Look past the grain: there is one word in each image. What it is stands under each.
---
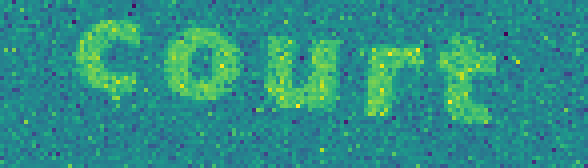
court
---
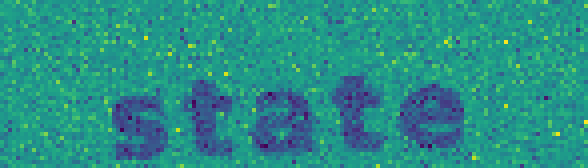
state
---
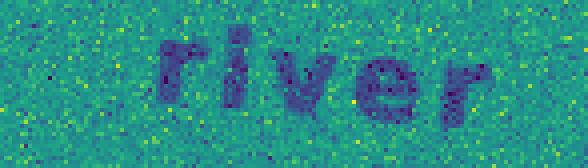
river
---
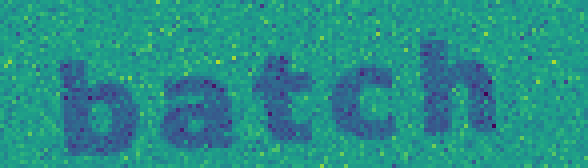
batch
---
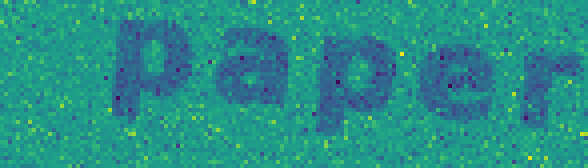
paper
